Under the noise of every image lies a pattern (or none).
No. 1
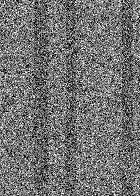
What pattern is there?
bands of columns
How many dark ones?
3
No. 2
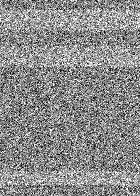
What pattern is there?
bands of rows
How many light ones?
3
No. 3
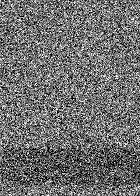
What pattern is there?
one band of rows
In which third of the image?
bottom
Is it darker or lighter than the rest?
darker
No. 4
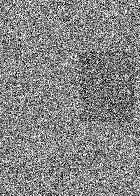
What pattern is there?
one block
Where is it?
middle right
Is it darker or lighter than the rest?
darker
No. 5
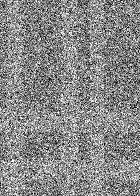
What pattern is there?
bands of rows crossing bands of columns
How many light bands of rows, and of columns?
2 and 3
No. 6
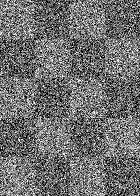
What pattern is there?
a checkerboard
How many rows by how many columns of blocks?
5 by 4
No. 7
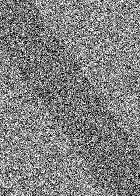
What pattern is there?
a diagonal band
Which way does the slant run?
top left to bottom right
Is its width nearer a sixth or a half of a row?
a half
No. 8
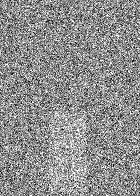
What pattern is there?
one block
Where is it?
bottom middle
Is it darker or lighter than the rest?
lighter
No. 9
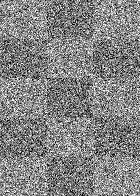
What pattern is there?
a checkerboard
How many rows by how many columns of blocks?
5 by 3
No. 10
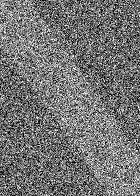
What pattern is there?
a diagonal band
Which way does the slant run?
top left to bottom right
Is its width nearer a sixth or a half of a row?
a half
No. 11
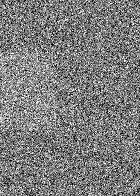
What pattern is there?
one block
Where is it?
middle left
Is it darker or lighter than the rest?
lighter
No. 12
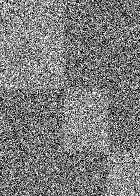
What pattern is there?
blocks along the diagonal
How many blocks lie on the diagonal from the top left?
3
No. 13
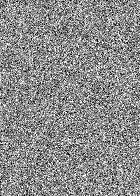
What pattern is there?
only noise
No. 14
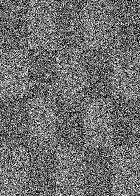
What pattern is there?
a checkerboard
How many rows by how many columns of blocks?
4 by 5
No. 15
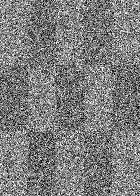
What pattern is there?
a checkerboard
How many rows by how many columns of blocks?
3 by 5
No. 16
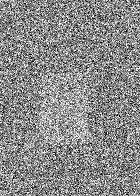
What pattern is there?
one block
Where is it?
centre
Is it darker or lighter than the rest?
lighter
